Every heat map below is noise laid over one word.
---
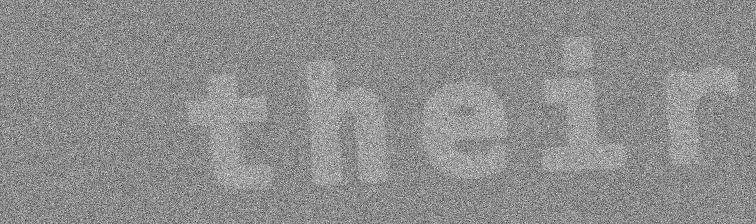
their
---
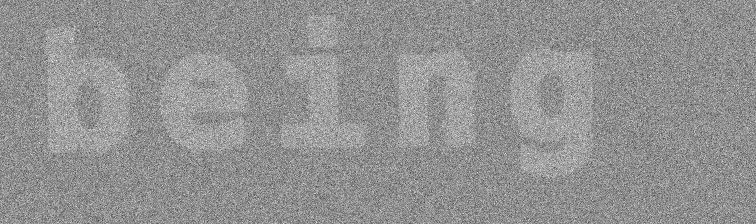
being
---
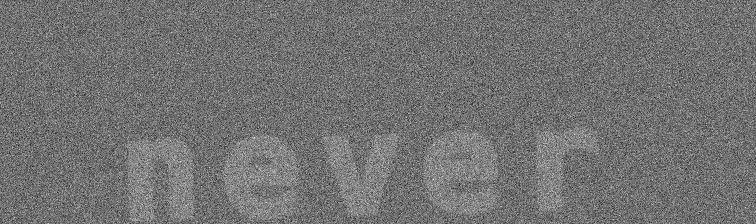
never
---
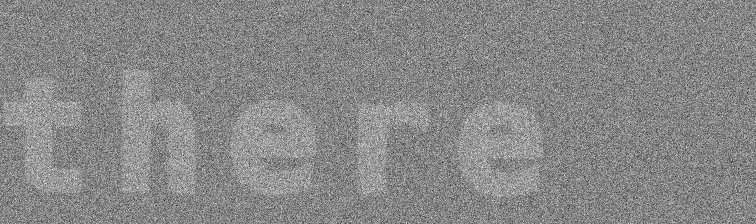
there
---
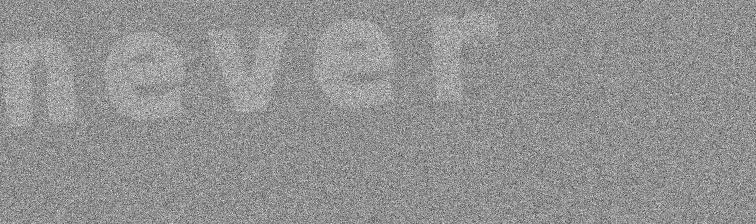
never
